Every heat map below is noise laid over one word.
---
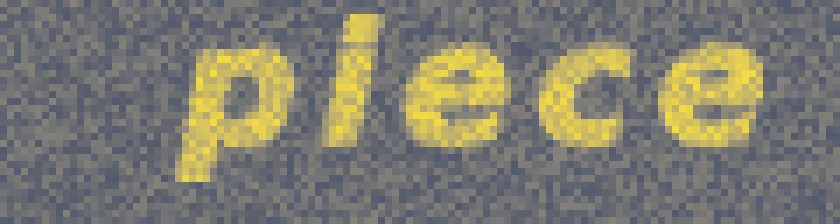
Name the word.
piece
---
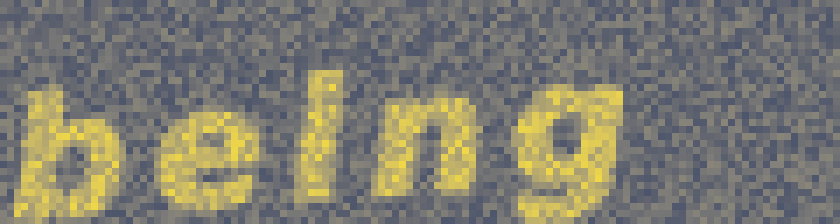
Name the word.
being
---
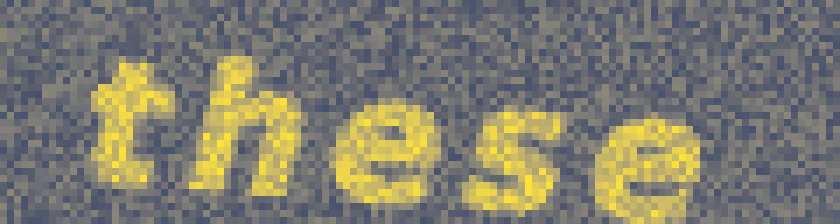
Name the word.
these
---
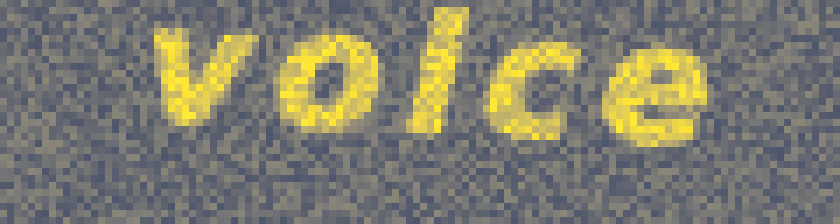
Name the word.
voice
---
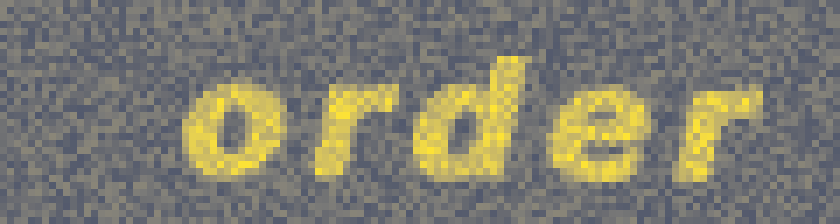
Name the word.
order
